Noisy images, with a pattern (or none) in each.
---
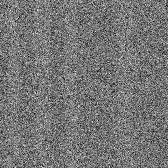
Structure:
bands of columns
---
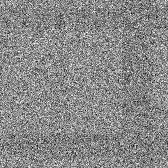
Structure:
bands of rows crossing bands of columns
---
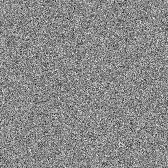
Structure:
only noise
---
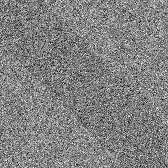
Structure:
a diagonal band
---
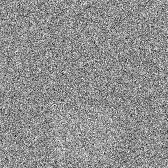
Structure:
one block
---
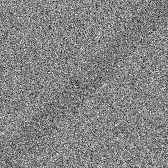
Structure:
a diagonal band
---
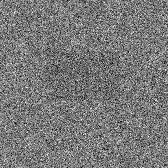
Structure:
one block
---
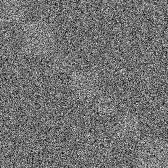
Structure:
blocks along the diagonal
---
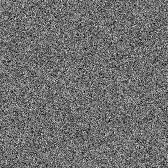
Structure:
only noise
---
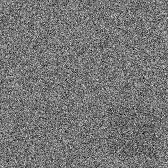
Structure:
one block
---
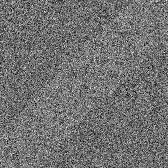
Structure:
a diagonal band
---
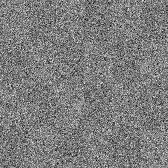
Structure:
a checkerboard
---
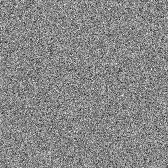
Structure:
only noise
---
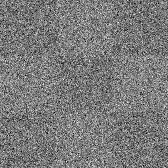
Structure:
a checkerboard
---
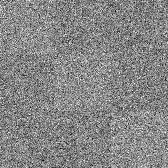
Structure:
blocks along the diagonal
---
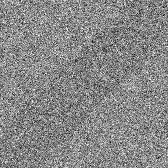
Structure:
a diagonal band
